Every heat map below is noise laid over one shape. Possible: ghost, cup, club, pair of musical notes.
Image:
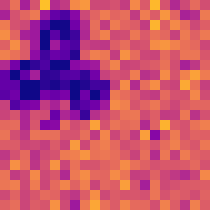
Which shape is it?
club
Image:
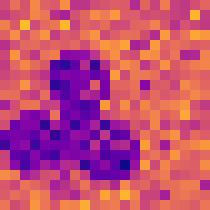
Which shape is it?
club
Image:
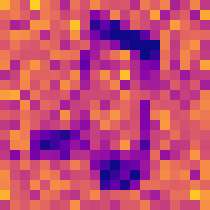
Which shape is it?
pair of musical notes
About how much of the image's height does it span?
nearly all
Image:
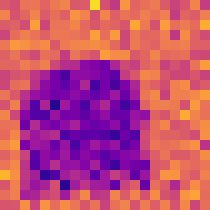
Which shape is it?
ghost
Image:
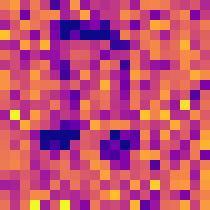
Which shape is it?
pair of musical notes
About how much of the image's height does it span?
two thirds
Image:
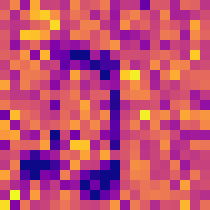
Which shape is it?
pair of musical notes
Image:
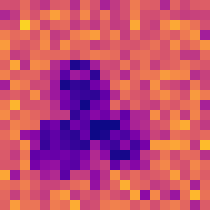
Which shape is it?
club
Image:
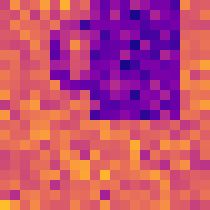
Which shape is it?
cup
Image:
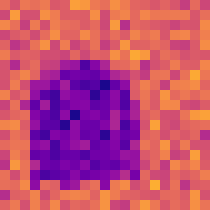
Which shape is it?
ghost
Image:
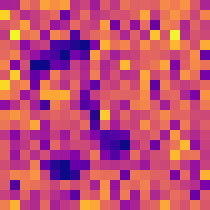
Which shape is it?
pair of musical notes
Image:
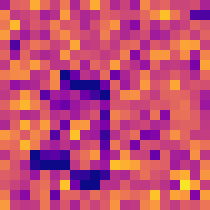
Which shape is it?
pair of musical notes
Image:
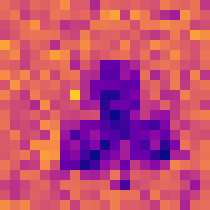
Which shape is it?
club
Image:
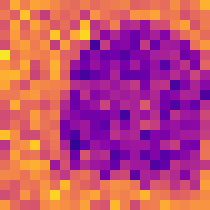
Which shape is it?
ghost
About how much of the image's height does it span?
nearly all
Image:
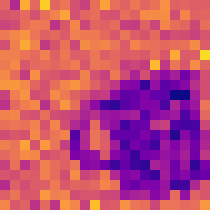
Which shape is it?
cup
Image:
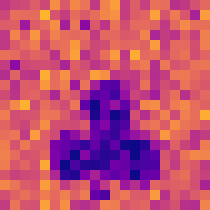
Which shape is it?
club
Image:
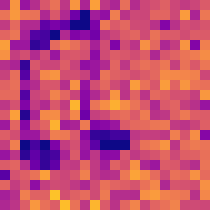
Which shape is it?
pair of musical notes
